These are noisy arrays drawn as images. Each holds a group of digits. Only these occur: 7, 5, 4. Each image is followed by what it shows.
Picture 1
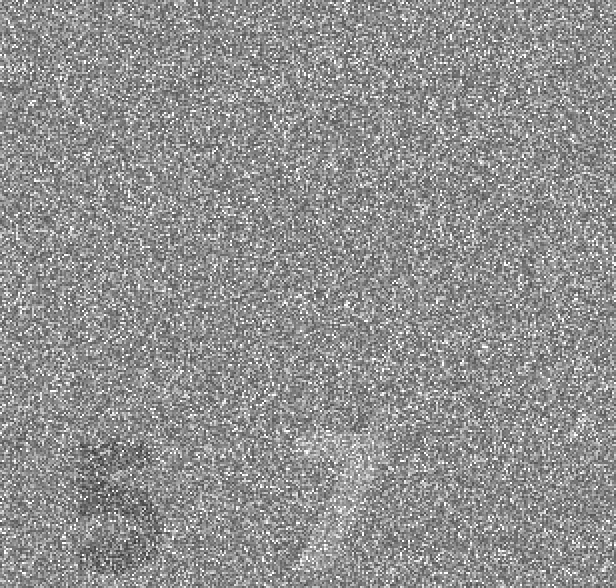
bottom left: dark 5; bottom middle: light 7
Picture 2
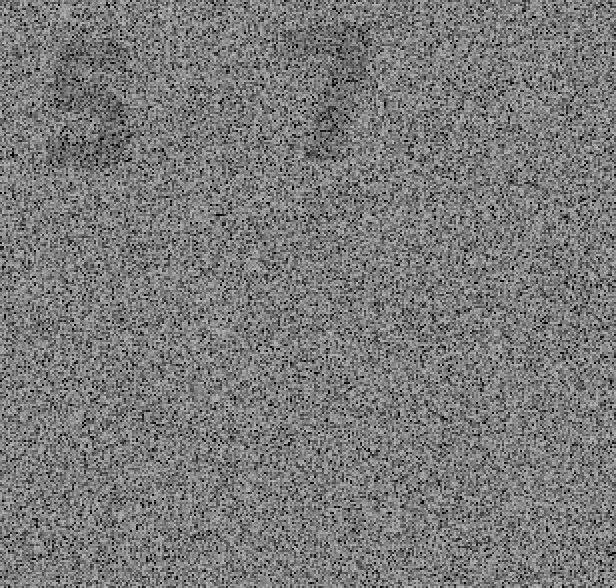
top left: dark 5; top middle: dark 7
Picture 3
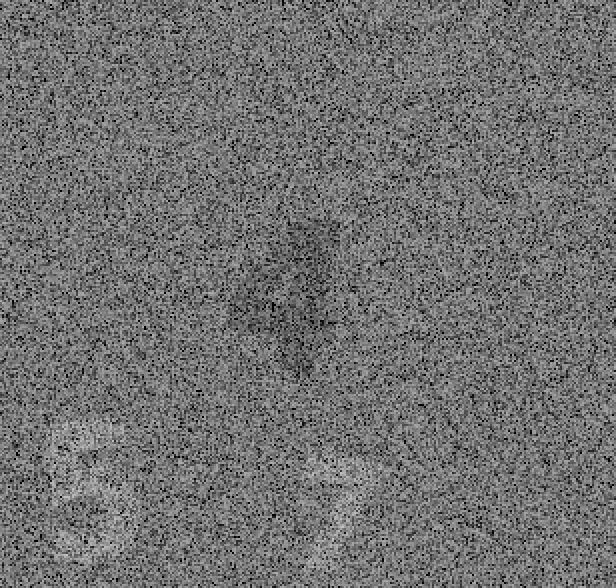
centre: dark 4; bottom left: light 5; bottom middle: light 7
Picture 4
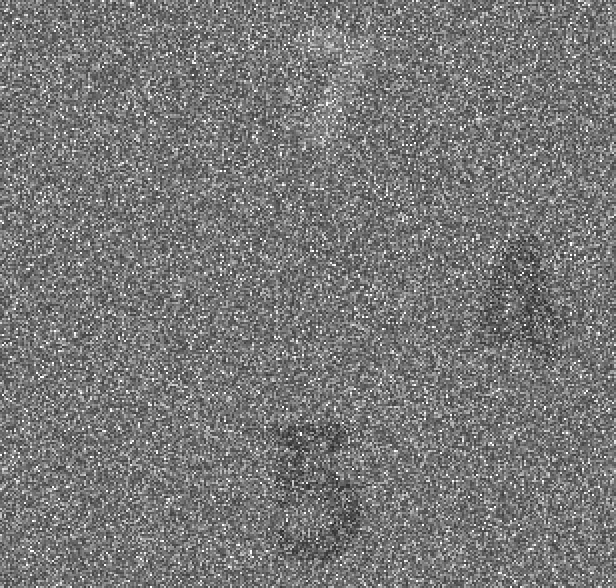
top middle: light 7; middle right: dark 4; bottom middle: dark 5
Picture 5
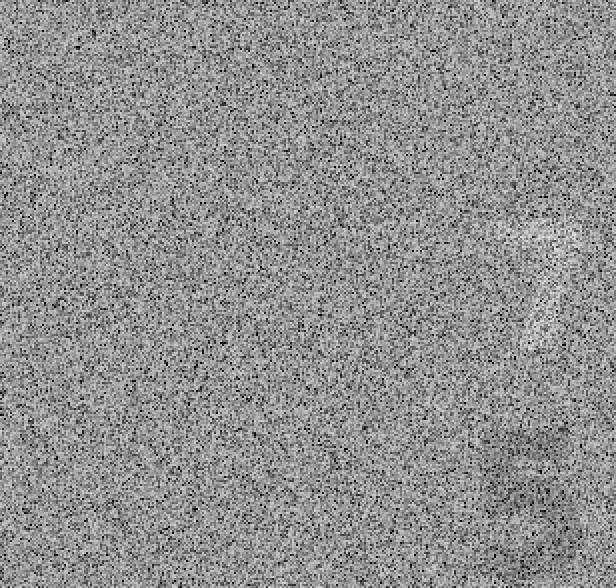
middle right: light 7; bottom right: dark 5
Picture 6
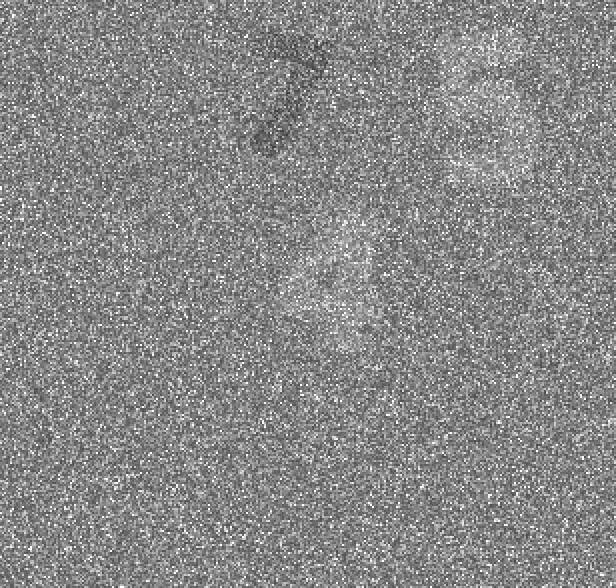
top middle: dark 7; top right: light 5; centre: light 4
